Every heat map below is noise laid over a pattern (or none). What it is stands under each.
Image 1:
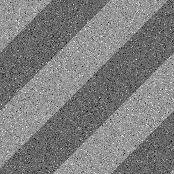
diagonal stripes
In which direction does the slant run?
bottom left to top right
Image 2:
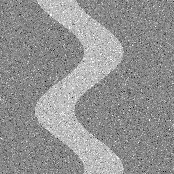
a wavy band
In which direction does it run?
top to bottom
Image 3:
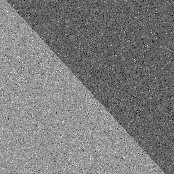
a sharp edge
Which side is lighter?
bottom left
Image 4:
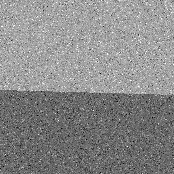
a sharp edge
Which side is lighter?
top
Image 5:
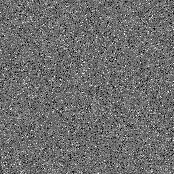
only noise
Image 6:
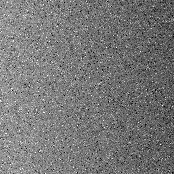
a smooth slope
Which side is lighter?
left
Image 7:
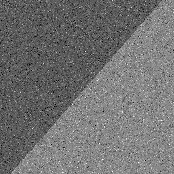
a sharp edge
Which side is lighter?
bottom right
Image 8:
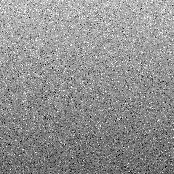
a smooth slope
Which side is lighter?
top
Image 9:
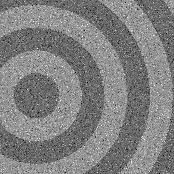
rings round one point
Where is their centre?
middle left
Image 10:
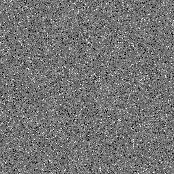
only noise
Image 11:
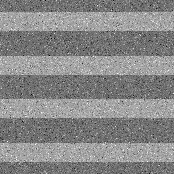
horizontal stripes
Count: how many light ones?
4
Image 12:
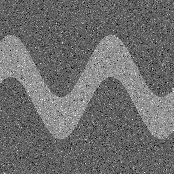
a wavy band
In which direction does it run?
left to right
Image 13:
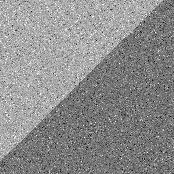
a sharp edge
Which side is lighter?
top left
